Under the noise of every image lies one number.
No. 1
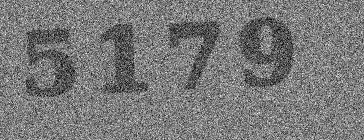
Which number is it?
5179
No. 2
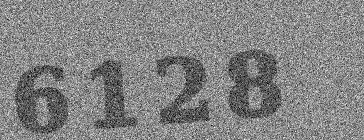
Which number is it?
6128
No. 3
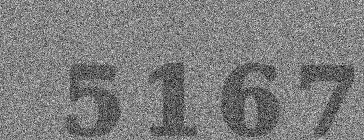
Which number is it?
5167
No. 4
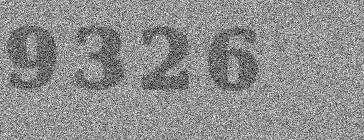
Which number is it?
9326
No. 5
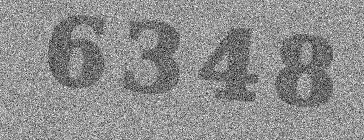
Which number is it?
6348
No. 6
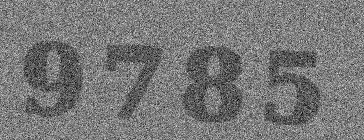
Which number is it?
9785
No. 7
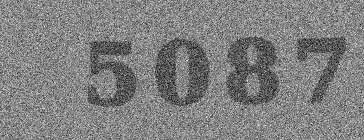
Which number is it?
5087
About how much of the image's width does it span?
two thirds
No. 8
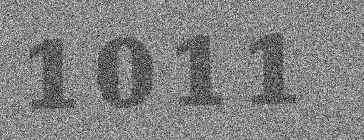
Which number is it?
1011
